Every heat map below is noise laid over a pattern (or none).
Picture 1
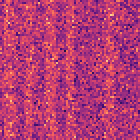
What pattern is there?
bands of columns
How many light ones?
5
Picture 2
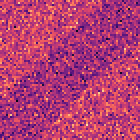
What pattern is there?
a diagonal band
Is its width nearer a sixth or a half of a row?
a half
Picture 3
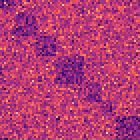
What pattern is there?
blocks along the diagonal
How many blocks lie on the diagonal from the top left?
7
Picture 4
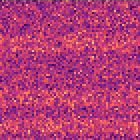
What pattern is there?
bands of rows
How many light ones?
3
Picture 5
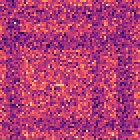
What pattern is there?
bands of rows crossing bands of columns
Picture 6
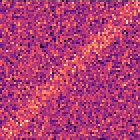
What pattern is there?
a diagonal band
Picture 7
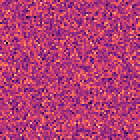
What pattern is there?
only noise
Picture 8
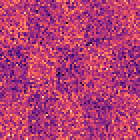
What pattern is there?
a checkerboard
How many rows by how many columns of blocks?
3 by 5
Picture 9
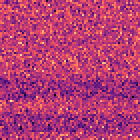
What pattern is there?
bands of rows
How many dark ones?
2
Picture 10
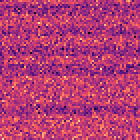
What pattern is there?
bands of rows
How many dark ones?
5
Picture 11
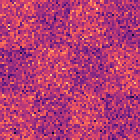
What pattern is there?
a checkerboard
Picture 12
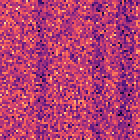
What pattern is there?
bands of columns
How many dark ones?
3
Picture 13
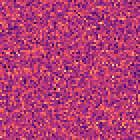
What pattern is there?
only noise
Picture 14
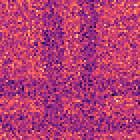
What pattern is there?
bands of rows crossing bands of columns
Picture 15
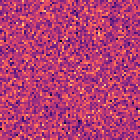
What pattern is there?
only noise
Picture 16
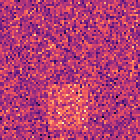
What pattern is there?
one block
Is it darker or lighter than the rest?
lighter
